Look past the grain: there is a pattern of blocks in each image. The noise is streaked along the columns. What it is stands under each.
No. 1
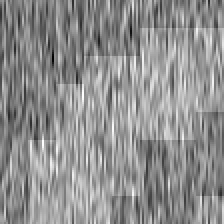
mirrored about the diagonal from the top left
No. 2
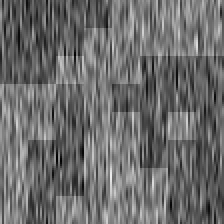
no symmetry
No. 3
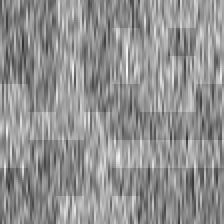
mirrored about the diagonal from the bottom left
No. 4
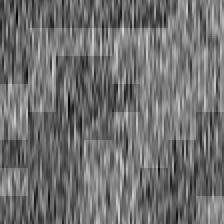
no symmetry
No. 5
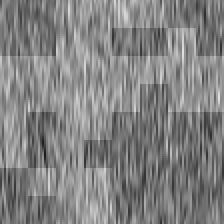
mirrored about the diagonal from the top left
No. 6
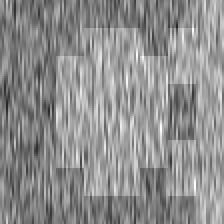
top and bottom mirror each other
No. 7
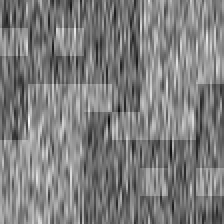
the same after a half turn
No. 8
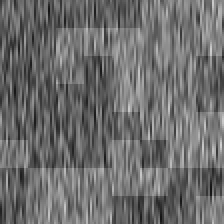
no symmetry
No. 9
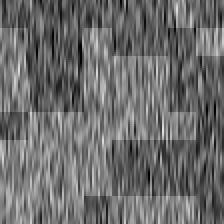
mirrored about the diagonal from the bottom left
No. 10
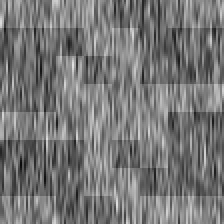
the same after a half turn
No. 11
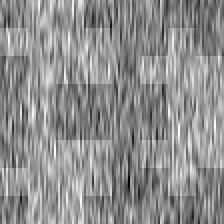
top and bottom mirror each other
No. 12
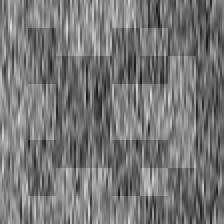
top and bottom mirror each other
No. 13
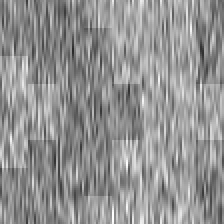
top and bottom mirror each other
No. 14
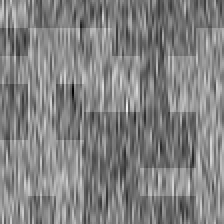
no symmetry
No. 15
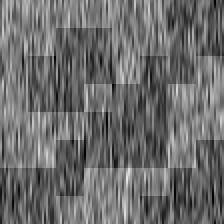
mirrored about the diagonal from the top left
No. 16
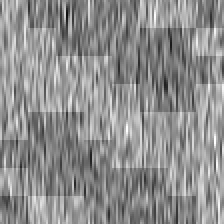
the same after a half turn
